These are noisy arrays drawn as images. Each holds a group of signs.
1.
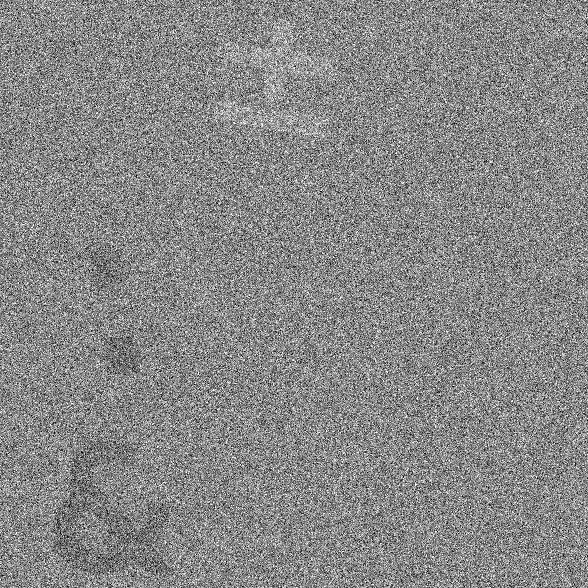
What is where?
top middle: light plus-minus sign; middle left: dark colon; bottom left: dark ampersand
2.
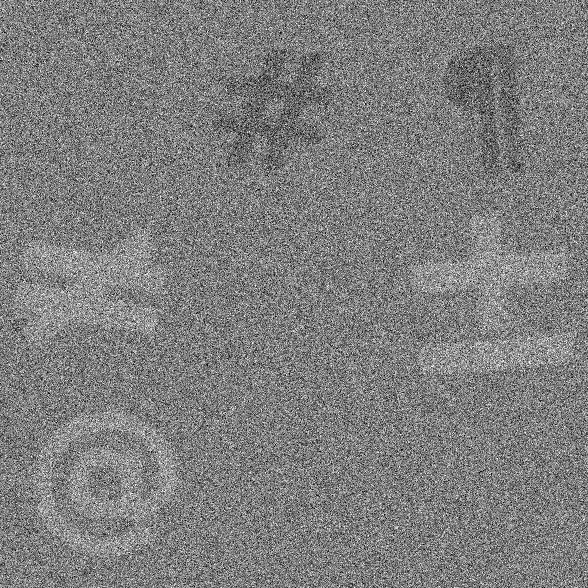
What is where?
top middle: dark hash sign; top right: dark pilcrow; middle left: light not-equal sign; middle right: light plus-minus sign; bottom left: light at sign
